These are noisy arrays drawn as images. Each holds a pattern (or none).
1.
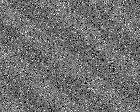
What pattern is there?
diagonal stripes
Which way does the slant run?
top left to bottom right
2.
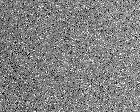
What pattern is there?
a smooth slope
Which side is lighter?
right
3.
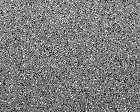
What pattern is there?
a smooth slope
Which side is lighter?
top
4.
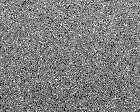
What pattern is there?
a smooth slope
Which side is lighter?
top
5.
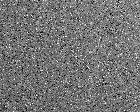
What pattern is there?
a smooth slope
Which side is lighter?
top right
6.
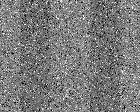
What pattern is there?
vertical stripes
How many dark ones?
2
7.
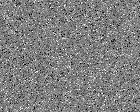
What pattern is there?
only noise
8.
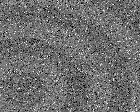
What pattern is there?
rings round one point
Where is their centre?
bottom left
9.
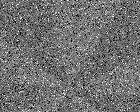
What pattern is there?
spokes from one point
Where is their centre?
bottom middle
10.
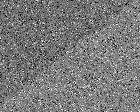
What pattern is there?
a sharp edge
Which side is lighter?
bottom right
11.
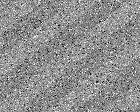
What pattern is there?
diagonal stripes
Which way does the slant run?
bottom left to top right
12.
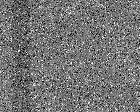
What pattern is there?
one vertical stripe
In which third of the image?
left
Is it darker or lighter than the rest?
darker
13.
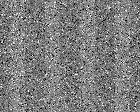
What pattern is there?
vertical stripes
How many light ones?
4
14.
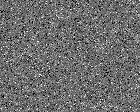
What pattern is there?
only noise
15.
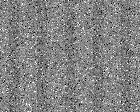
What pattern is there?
vertical stripes
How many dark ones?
5
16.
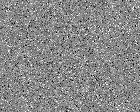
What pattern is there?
only noise
